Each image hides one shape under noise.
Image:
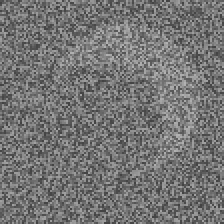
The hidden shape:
crescent
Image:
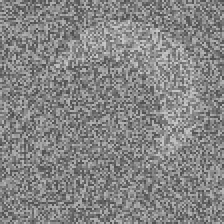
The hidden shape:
crescent
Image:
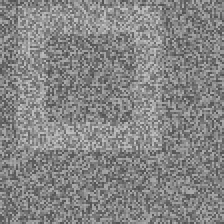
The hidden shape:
square frame
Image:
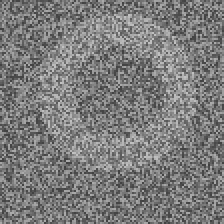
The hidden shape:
ring
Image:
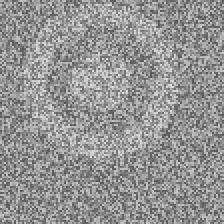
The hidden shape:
bullseye
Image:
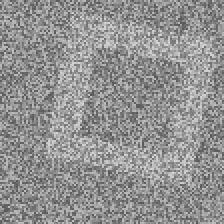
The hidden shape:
square frame
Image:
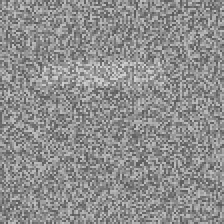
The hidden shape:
bar
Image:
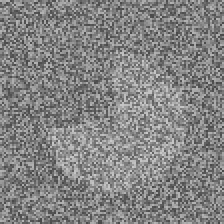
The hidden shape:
disc with a wedge cut out
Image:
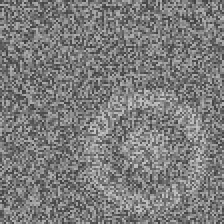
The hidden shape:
bullseye
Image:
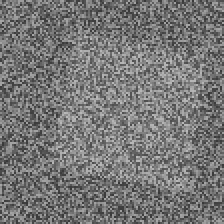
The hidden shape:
square
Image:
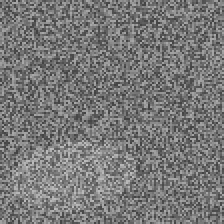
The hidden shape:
ellipse
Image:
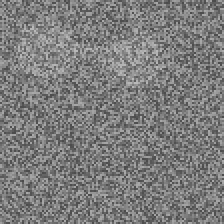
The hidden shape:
dumbbell
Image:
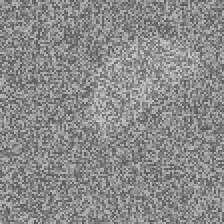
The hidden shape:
half disc
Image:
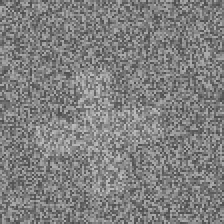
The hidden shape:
cross
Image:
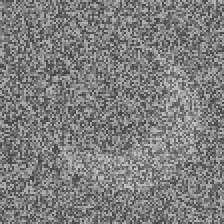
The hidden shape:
crescent
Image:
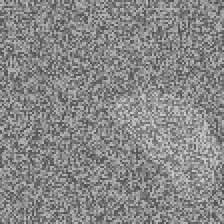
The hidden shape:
half disc
